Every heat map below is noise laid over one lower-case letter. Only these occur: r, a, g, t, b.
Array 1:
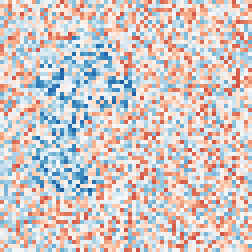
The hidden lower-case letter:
t
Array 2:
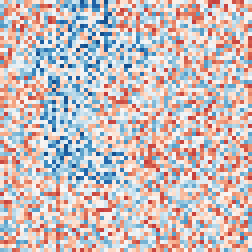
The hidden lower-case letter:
t
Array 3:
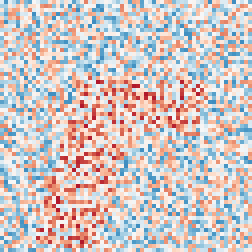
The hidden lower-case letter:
r
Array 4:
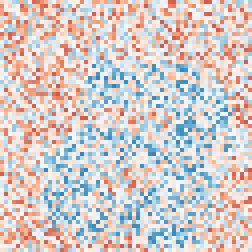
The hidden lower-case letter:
a
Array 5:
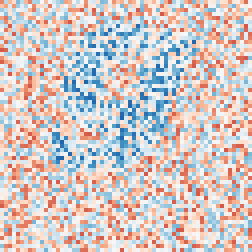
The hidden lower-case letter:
g
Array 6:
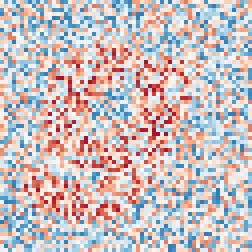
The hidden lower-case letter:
g
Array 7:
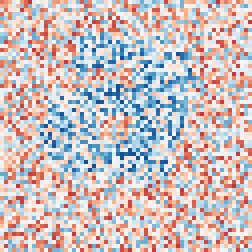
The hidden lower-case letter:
a
